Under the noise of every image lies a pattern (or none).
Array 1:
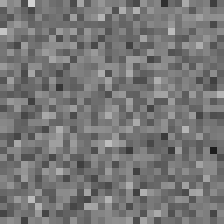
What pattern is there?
only noise
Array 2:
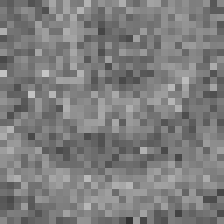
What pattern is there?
rings round one point
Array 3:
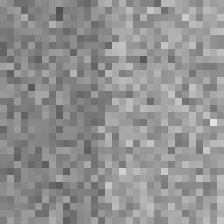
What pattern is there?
a sharp edge
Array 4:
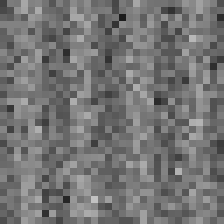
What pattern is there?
vertical stripes
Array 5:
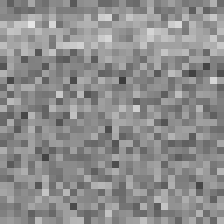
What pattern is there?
one horizontal stripe
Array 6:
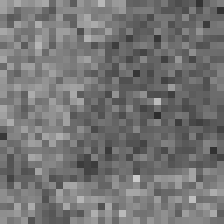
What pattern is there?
spokes from one point
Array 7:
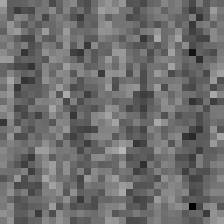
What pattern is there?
vertical stripes
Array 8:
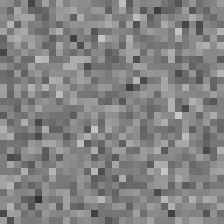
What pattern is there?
only noise
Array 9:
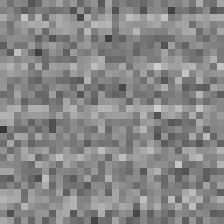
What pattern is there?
horizontal stripes
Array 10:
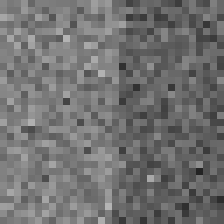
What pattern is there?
a sharp edge
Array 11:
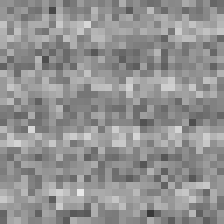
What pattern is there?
horizontal stripes
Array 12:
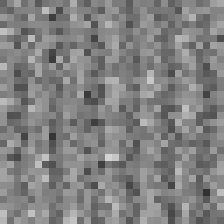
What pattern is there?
vertical stripes
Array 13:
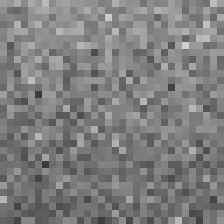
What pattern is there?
a smooth slope
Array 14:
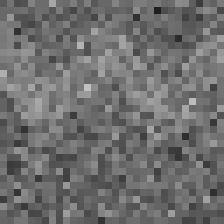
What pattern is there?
a wavy band
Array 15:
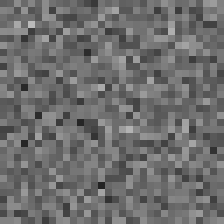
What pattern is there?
only noise
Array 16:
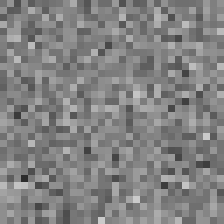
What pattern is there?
only noise
